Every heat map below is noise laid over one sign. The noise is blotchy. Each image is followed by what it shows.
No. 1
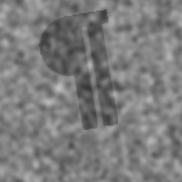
dark pilcrow
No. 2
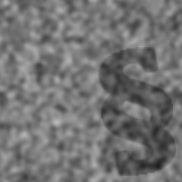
dark section sign
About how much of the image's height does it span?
two thirds
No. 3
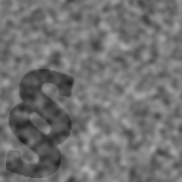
dark section sign
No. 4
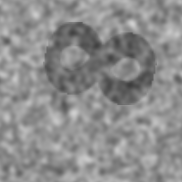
dark infinity sign
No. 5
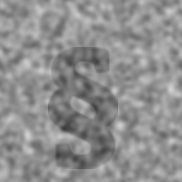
dark section sign
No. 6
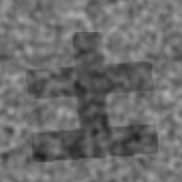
dark plus-minus sign
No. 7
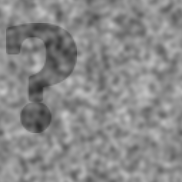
dark question mark
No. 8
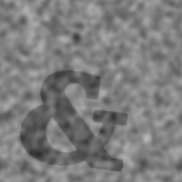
dark ampersand
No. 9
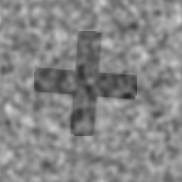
dark plus sign
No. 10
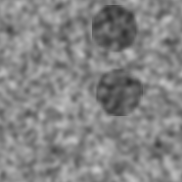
dark colon
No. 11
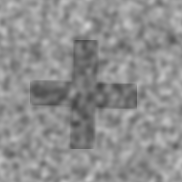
dark plus sign
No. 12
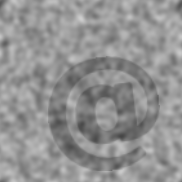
dark at sign
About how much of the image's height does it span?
two thirds
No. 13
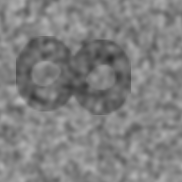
dark infinity sign
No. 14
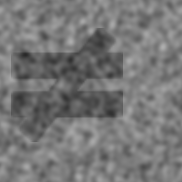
dark not-equal sign
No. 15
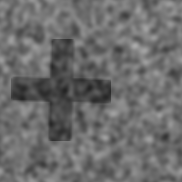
dark plus sign
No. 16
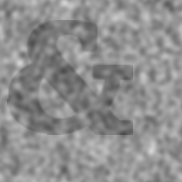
dark ampersand
